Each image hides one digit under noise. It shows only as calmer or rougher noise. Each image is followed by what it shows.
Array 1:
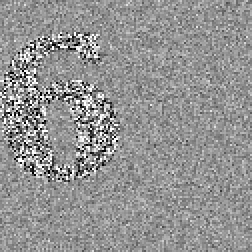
6
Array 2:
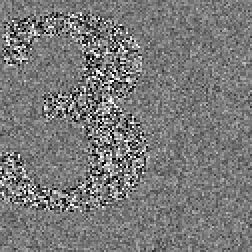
3
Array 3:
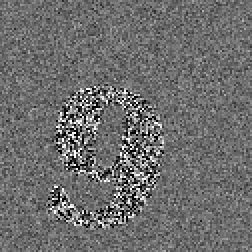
9
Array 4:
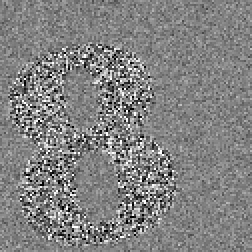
8
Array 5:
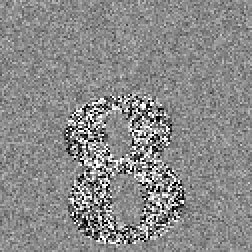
8
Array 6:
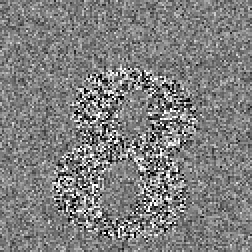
8
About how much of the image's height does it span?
two thirds
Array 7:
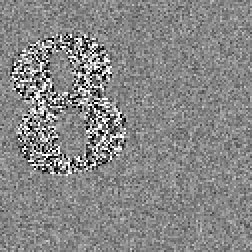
8
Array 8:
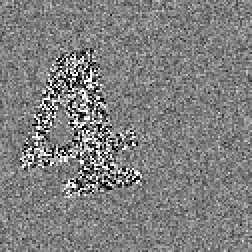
4
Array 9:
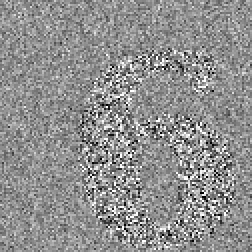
6
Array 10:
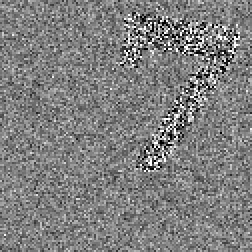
7
